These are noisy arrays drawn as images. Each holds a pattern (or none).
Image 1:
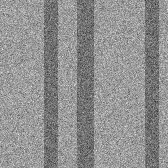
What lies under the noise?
bands of columns
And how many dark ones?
3
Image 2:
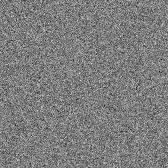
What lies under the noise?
only noise
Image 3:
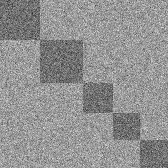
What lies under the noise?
blocks along the diagonal
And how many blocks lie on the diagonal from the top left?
5
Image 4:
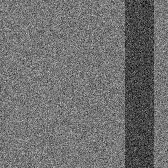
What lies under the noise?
one band of columns
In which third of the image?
right
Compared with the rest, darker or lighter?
darker
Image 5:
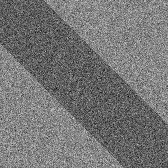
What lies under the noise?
a diagonal band
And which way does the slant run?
top left to bottom right
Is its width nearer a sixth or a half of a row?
a half
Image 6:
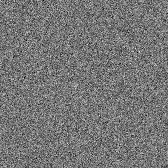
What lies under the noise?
only noise
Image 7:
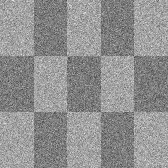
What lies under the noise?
a checkerboard
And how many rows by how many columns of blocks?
3 by 5
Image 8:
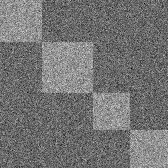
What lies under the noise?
blocks along the diagonal
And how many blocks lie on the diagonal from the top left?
4
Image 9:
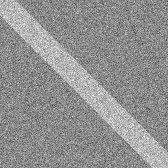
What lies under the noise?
a diagonal band
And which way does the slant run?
top left to bottom right
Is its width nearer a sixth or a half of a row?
a sixth
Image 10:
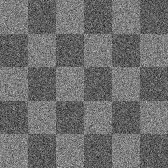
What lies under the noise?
a checkerboard
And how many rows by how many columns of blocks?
5 by 6
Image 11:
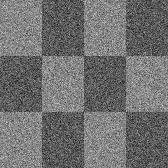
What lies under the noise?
a checkerboard
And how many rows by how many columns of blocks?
3 by 4
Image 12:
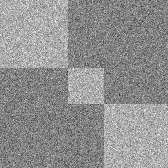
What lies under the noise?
blocks along the diagonal
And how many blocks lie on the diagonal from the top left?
3
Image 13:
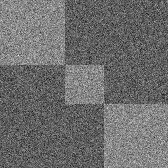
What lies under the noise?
blocks along the diagonal
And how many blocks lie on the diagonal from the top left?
3
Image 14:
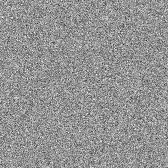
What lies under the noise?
only noise
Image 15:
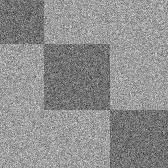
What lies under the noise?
blocks along the diagonal
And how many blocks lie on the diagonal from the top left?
3
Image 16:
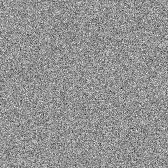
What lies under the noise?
only noise
